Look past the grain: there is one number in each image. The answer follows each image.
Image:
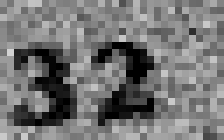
32
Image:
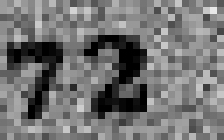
72
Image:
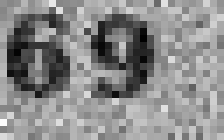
69
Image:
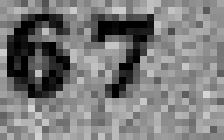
67
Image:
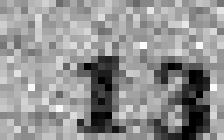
13
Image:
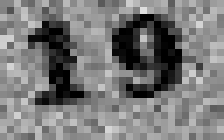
19
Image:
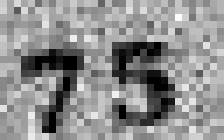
75
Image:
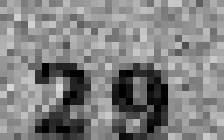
29
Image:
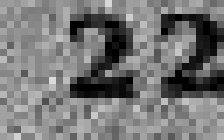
22
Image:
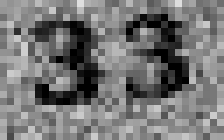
33
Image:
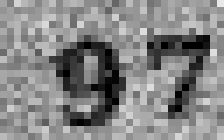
97
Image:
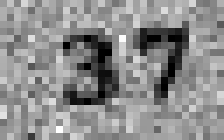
37
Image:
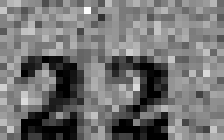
22
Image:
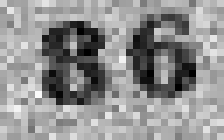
86
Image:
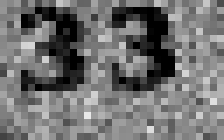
33
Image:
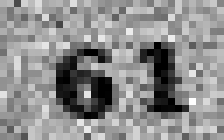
61
